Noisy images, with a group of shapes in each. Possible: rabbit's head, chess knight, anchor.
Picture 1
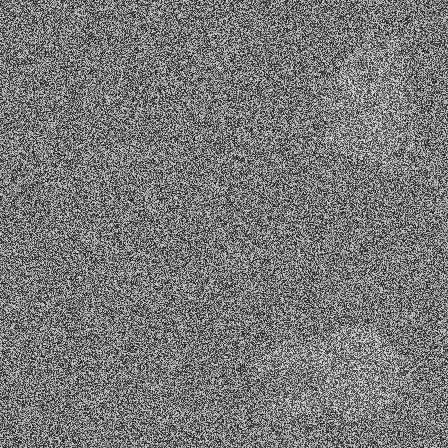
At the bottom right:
rabbit's head
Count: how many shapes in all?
2
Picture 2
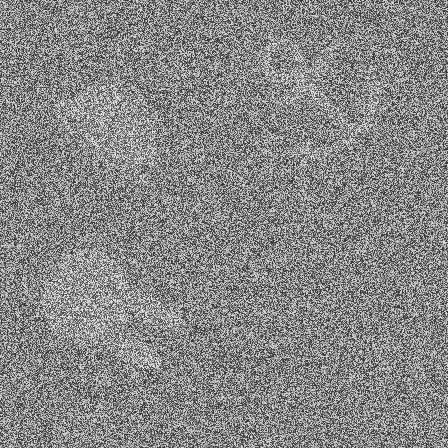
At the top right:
anchor
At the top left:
chess knight
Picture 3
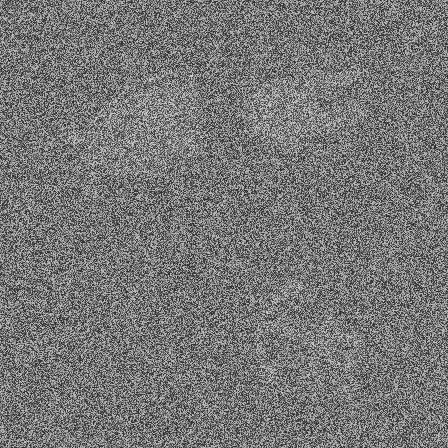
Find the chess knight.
top left
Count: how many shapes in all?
3
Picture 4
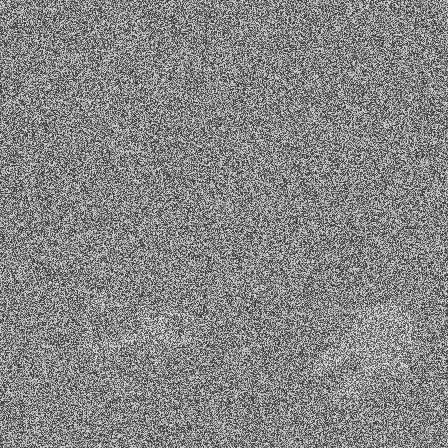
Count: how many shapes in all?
2
